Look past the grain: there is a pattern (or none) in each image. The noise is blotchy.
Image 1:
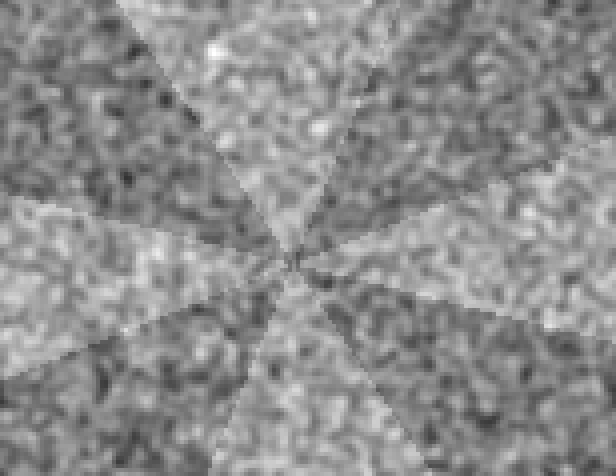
spokes from one point
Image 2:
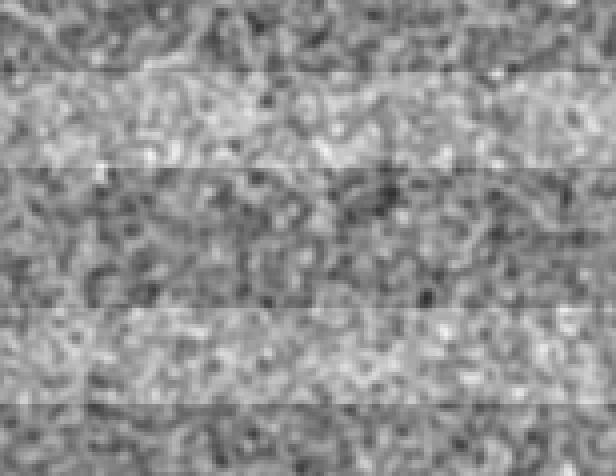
horizontal stripes
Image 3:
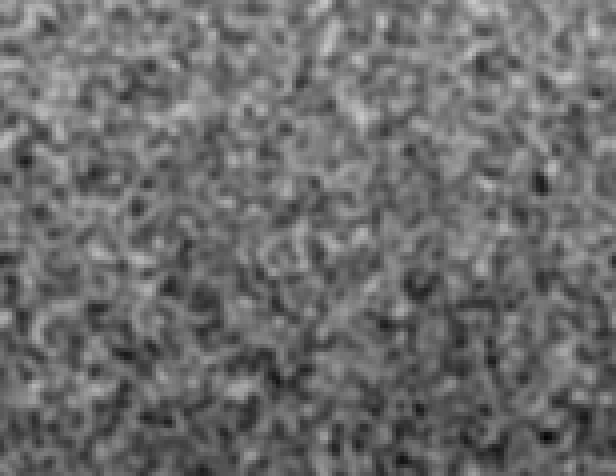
a smooth slope
